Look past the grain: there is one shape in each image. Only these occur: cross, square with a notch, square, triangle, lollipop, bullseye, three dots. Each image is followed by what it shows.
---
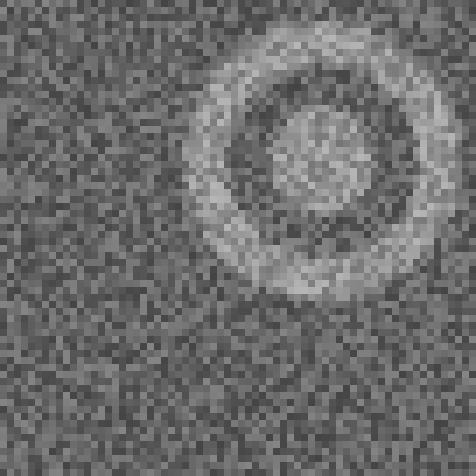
bullseye
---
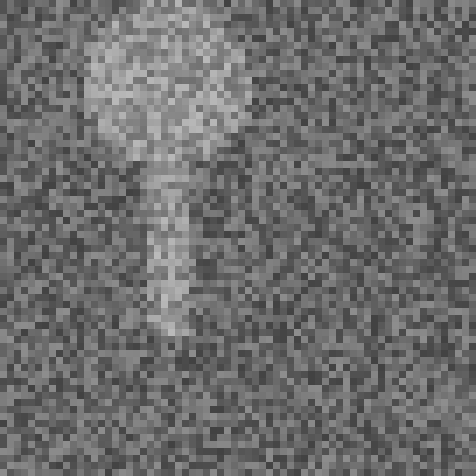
lollipop
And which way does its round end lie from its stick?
up
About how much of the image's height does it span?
two thirds
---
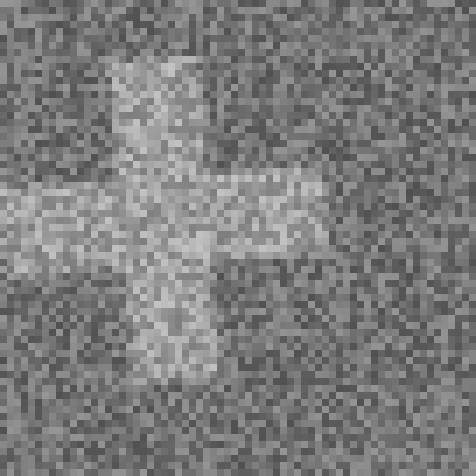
cross
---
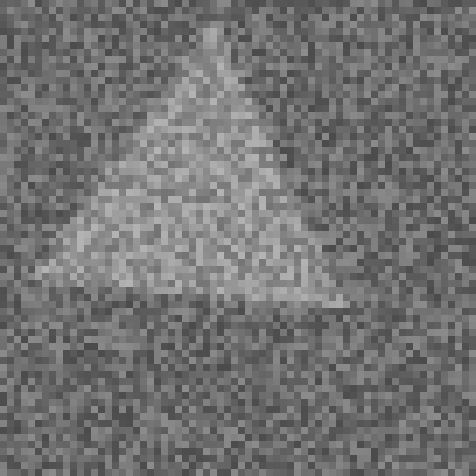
triangle
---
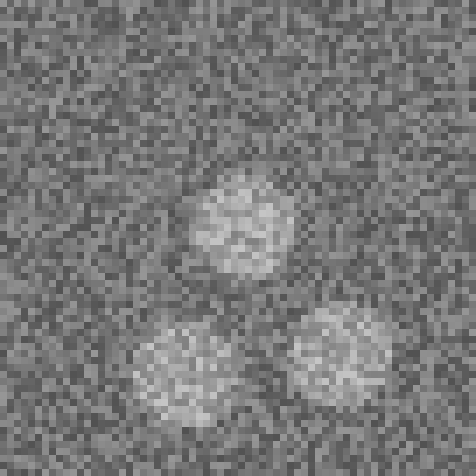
three dots
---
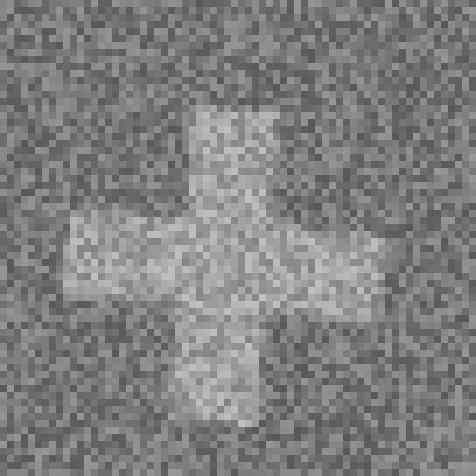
cross
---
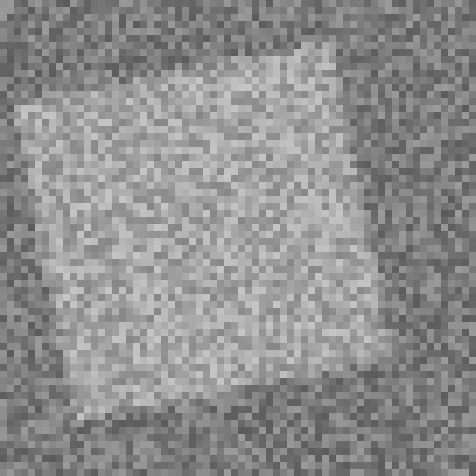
square
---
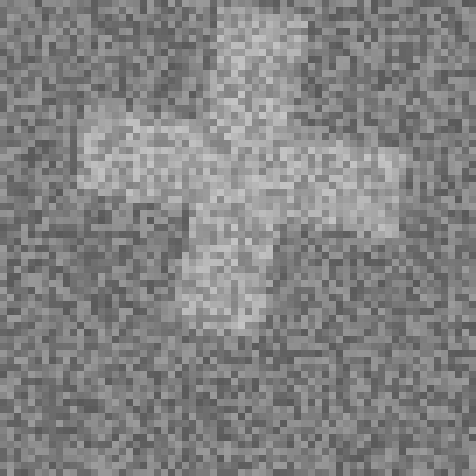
cross
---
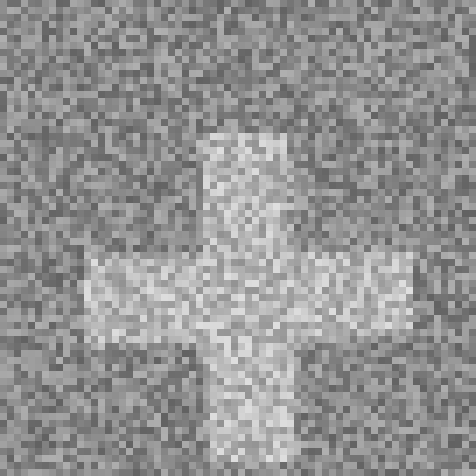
cross
